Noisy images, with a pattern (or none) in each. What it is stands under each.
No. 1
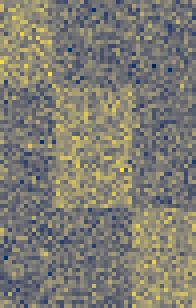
blocks along the diagonal
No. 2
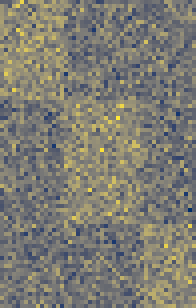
blocks along the diagonal
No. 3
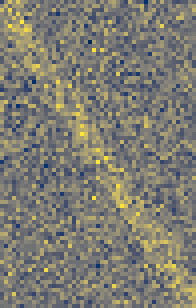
a diagonal band
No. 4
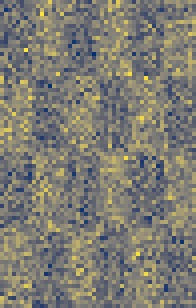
a checkerboard
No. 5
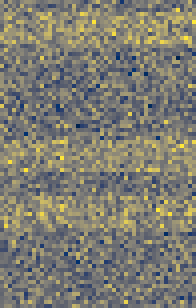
bands of rows
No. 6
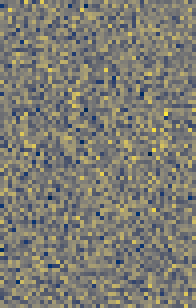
only noise
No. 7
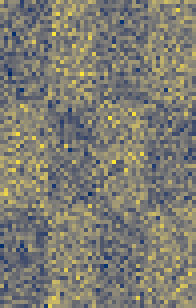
a checkerboard
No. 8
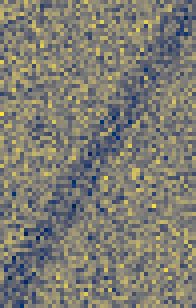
a diagonal band
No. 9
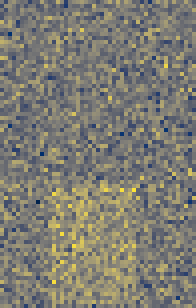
one block
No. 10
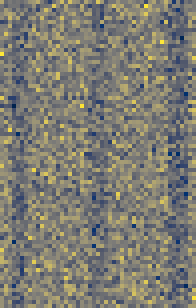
bands of columns
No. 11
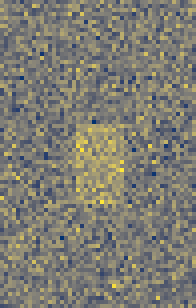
one block
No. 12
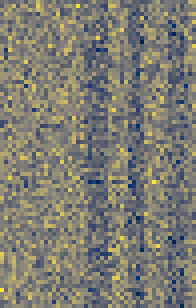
bands of columns
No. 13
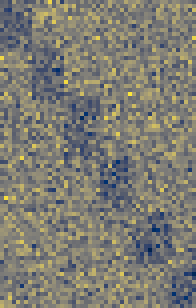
blocks along the diagonal
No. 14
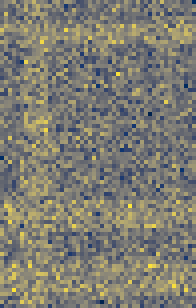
bands of rows crossing bands of columns
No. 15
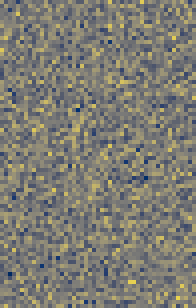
only noise
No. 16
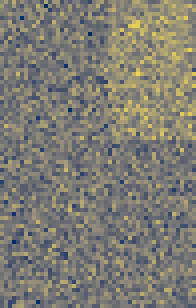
one block
